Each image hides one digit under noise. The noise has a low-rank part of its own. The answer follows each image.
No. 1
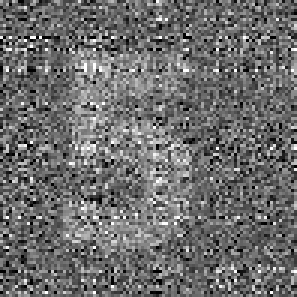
5
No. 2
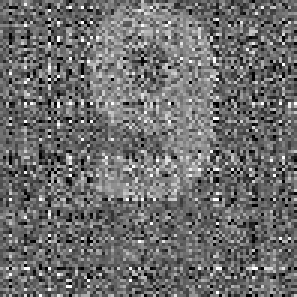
9
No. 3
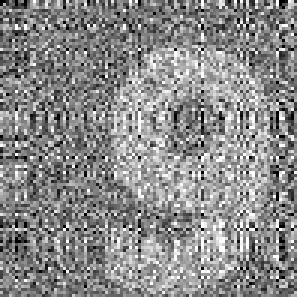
9
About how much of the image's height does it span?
nearly all
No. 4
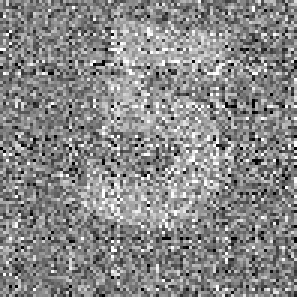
5
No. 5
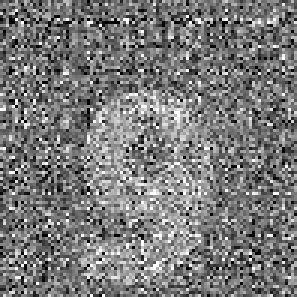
9
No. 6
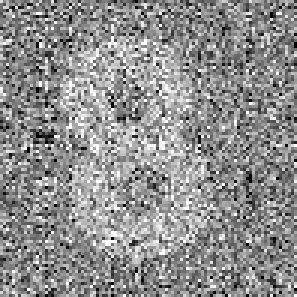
8
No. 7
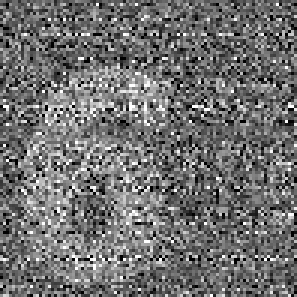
6
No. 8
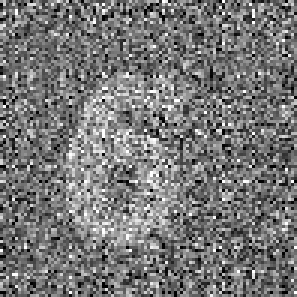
6
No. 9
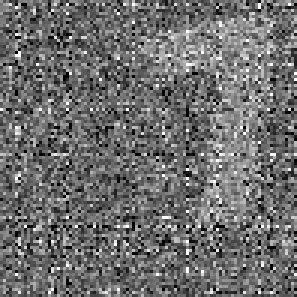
7
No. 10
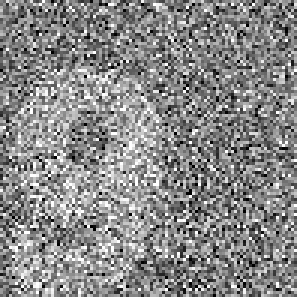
9
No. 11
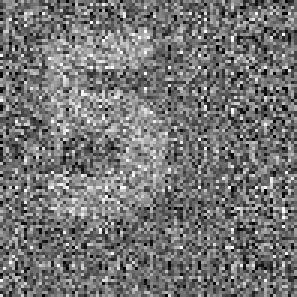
5
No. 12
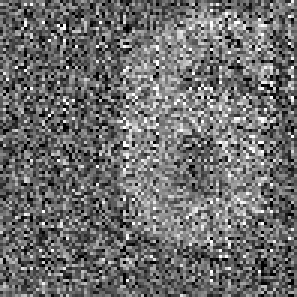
6
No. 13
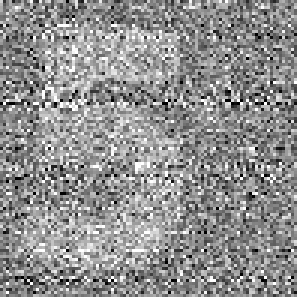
5
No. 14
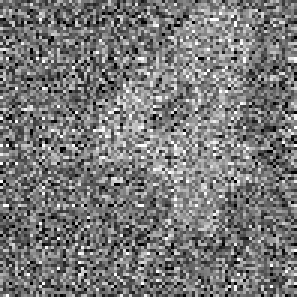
4
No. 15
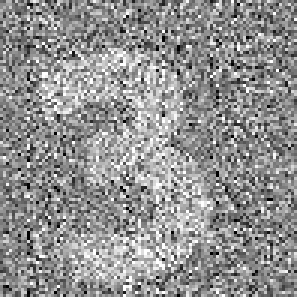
3
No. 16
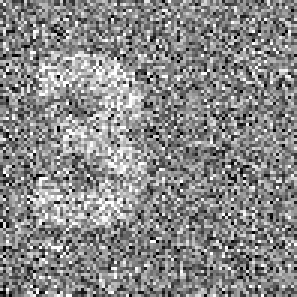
3
